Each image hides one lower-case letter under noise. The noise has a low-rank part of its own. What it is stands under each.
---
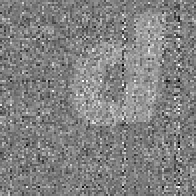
light d
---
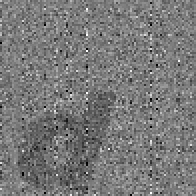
dark d
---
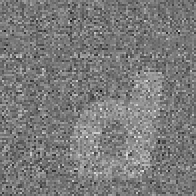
light d
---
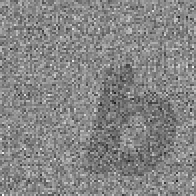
dark b
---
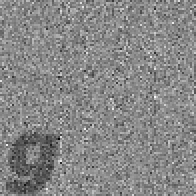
dark g, bottom left
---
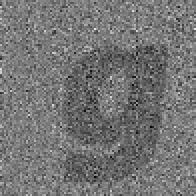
dark g
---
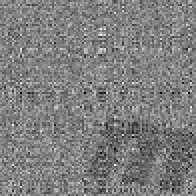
dark m
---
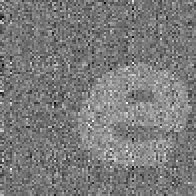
light e
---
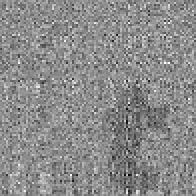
dark t
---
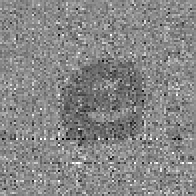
dark e, centre
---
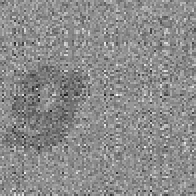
dark g, middle left
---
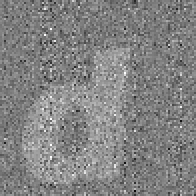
light d
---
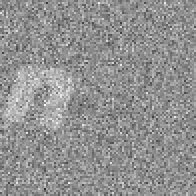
light n, middle left
